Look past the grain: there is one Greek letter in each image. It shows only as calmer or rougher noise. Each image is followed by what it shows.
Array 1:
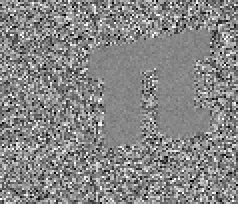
pi
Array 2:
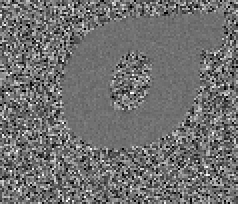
sigma
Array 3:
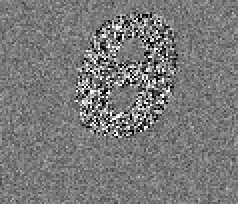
theta
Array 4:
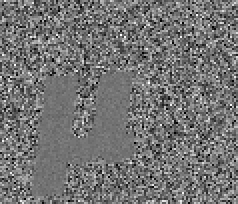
mu
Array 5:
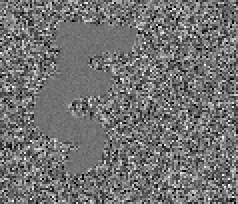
xi
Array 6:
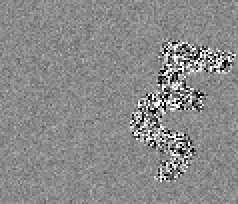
xi
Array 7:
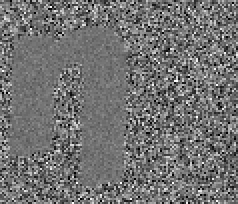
eta
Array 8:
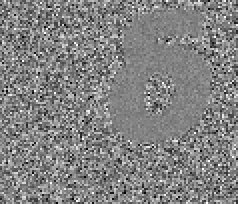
delta
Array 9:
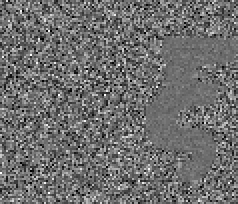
xi
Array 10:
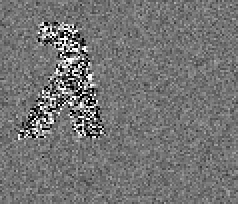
lambda
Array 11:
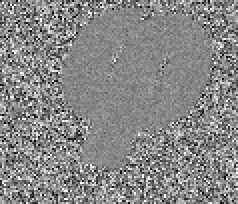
phi
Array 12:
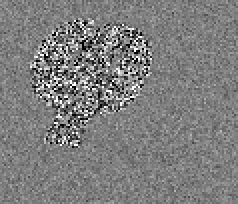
phi
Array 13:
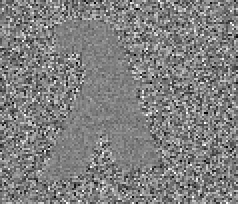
lambda
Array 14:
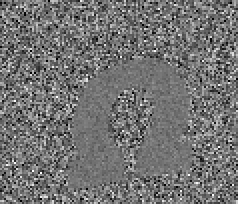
omega
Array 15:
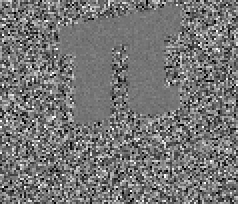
pi
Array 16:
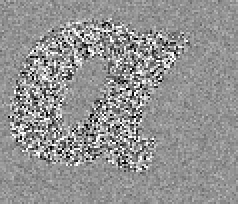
alpha
